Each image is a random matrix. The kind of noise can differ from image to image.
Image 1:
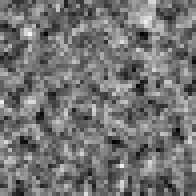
blotchy
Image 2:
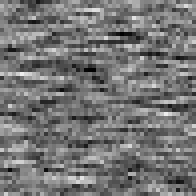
streaked along the rows
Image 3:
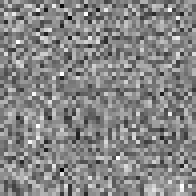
low rank plus noise
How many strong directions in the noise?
three or four
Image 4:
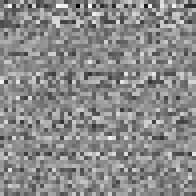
rows of uneven size
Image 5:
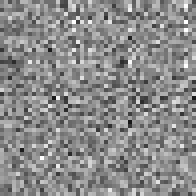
low rank plus noise
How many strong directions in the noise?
two
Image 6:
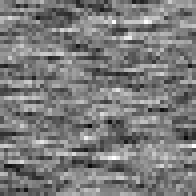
streaked along the rows
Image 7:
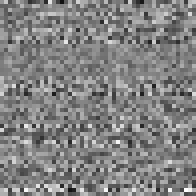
rows of uneven size
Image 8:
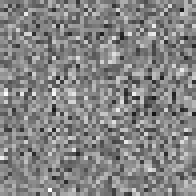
low rank plus noise
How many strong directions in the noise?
three or four
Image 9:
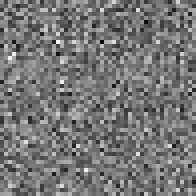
low rank plus noise
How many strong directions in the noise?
three or four
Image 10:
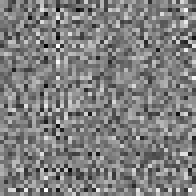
low rank plus noise
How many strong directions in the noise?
two
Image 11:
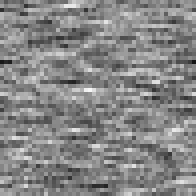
streaked along the rows
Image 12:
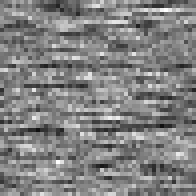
streaked along the rows
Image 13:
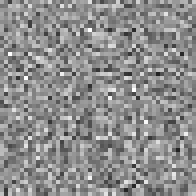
low rank plus noise
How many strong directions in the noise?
two
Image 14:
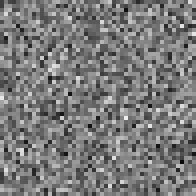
independent entries
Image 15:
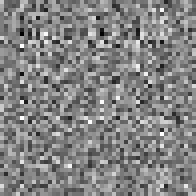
low rank plus noise
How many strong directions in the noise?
two
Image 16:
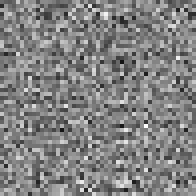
low rank plus noise
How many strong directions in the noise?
five to eight
